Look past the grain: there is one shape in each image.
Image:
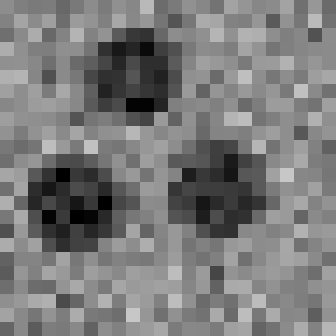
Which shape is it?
three dots
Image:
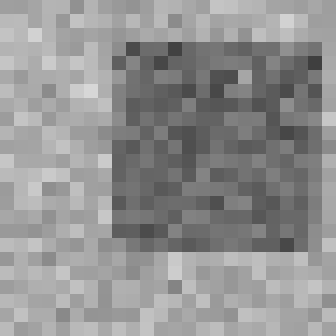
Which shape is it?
square
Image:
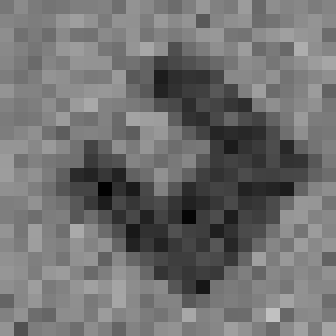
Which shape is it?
square with a notch
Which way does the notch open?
up and left
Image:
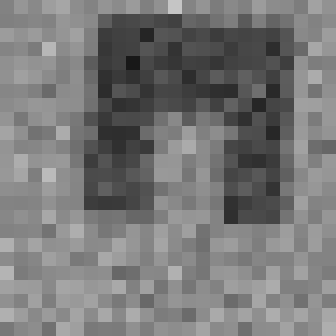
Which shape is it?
square with a notch
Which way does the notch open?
down
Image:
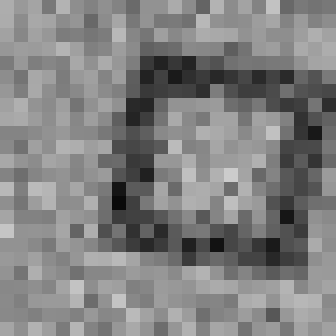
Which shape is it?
square frame
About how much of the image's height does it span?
two thirds
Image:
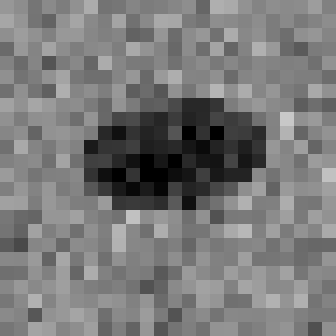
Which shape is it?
ellipse
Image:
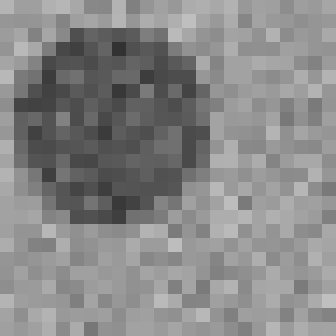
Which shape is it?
disc
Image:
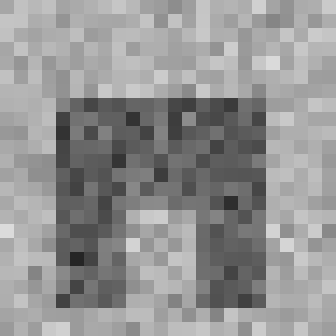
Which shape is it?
square with a notch
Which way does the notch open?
down
